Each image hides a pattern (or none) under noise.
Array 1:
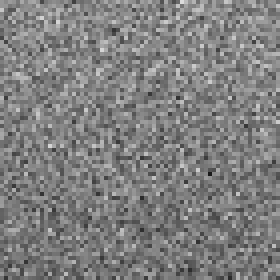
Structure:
a smooth slope
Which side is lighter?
top
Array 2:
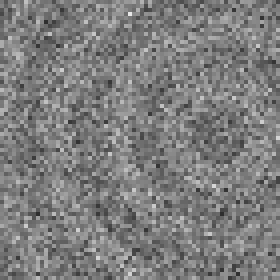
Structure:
rings round one point
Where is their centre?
middle right
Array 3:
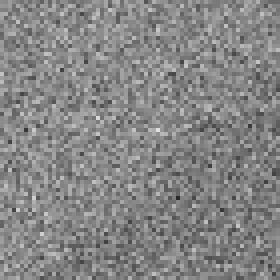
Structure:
a sharp edge
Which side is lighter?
top left
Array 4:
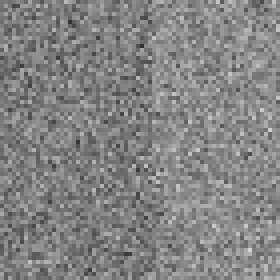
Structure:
a sharp edge
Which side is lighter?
right
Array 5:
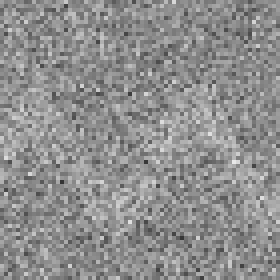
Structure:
a wavy band
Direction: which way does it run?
left to right
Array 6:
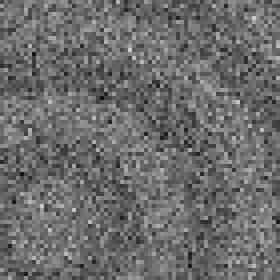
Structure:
rings round one point
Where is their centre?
bottom left
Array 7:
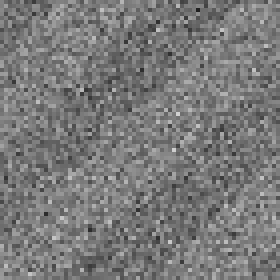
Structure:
diagonal stripes
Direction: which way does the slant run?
bottom left to top right
